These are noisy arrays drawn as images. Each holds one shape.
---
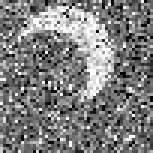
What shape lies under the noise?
crescent
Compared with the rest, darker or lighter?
lighter
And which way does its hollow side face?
down and left
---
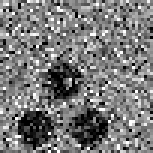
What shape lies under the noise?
three dots
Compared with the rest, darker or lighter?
darker
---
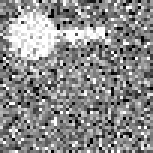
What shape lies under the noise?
lollipop
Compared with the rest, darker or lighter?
lighter
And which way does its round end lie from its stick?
left
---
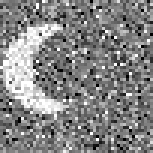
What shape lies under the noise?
crescent
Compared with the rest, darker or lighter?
lighter
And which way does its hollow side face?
right
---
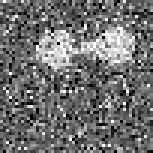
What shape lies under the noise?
dumbbell
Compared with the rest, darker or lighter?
lighter
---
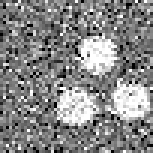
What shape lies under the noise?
three dots
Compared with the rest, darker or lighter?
lighter
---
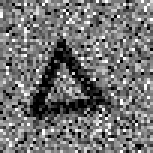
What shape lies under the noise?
triangle frame
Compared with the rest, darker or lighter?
darker
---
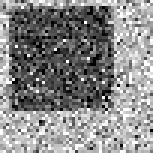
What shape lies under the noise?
square
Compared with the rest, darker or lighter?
darker
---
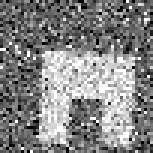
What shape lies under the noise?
square with a notch
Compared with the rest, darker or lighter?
lighter
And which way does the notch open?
down
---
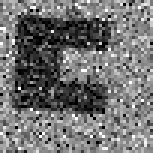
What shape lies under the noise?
square with a notch
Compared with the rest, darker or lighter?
darker
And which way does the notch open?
right
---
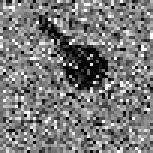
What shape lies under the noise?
lollipop
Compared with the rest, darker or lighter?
darker
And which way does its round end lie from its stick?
down and right
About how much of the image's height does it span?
half
